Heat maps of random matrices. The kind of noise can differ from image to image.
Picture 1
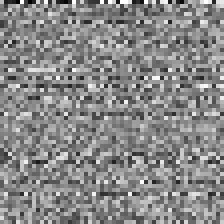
rows of uneven size
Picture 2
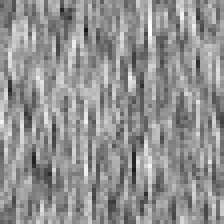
streaked along the columns
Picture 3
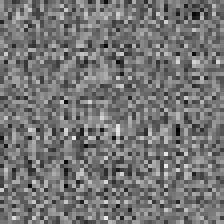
low rank plus noise
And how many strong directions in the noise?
three or four
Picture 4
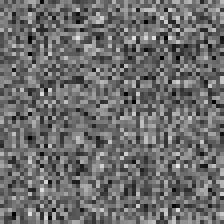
low rank plus noise
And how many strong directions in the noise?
three or four
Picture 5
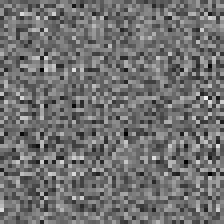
low rank plus noise
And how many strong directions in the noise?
three or four
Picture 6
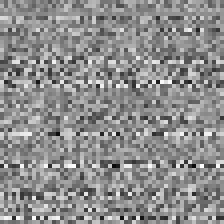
rows of uneven size
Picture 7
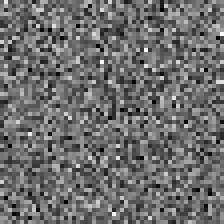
independent entries
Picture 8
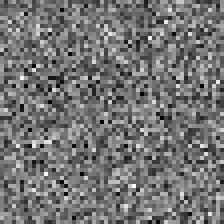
independent entries
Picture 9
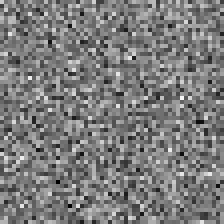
independent entries
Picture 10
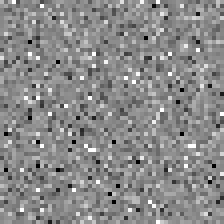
heavy tails
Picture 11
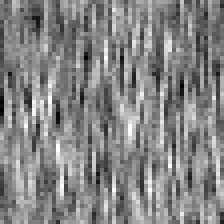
streaked along the columns
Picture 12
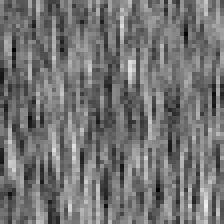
streaked along the columns
